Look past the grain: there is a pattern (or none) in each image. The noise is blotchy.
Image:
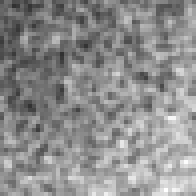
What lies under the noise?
a smooth slope
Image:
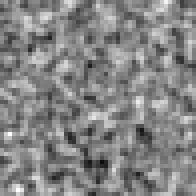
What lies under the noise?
only noise
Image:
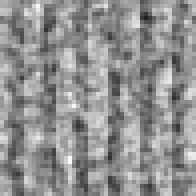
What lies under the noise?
vertical stripes
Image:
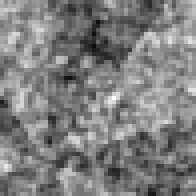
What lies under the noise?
spokes from one point
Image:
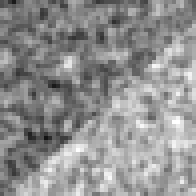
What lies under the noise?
a sharp edge
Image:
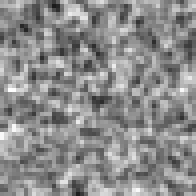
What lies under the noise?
only noise
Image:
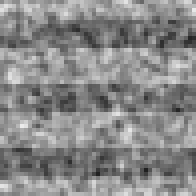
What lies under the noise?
horizontal stripes
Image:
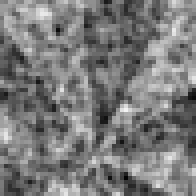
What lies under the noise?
spokes from one point
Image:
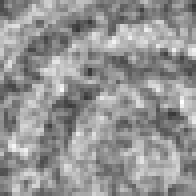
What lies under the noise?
rings round one point
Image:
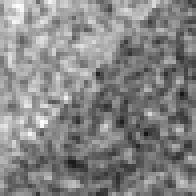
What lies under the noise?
a sharp edge
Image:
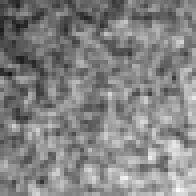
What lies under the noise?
a smooth slope
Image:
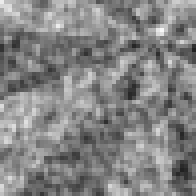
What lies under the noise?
spokes from one point
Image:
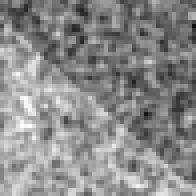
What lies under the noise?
a sharp edge
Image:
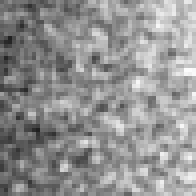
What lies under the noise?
a smooth slope
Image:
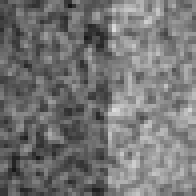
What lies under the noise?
a sharp edge
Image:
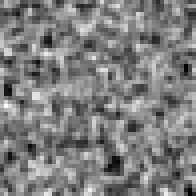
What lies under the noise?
only noise
